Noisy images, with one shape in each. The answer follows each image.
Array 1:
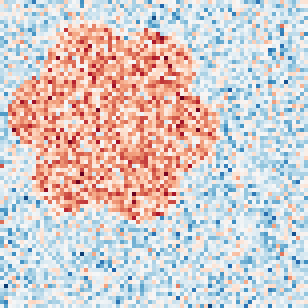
flower
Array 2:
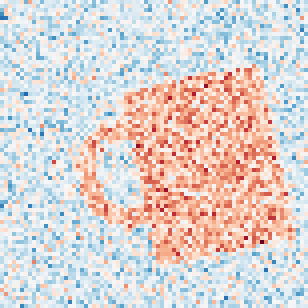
cup
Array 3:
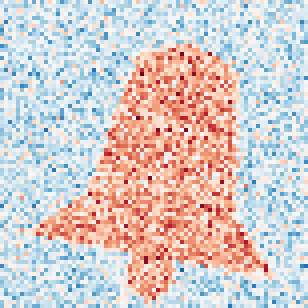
bell
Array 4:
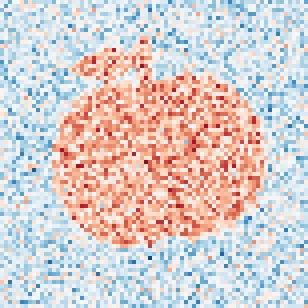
apple
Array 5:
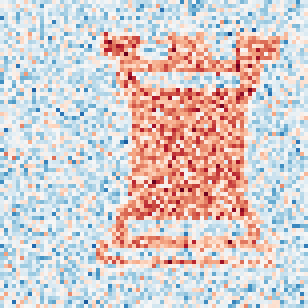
chess rook
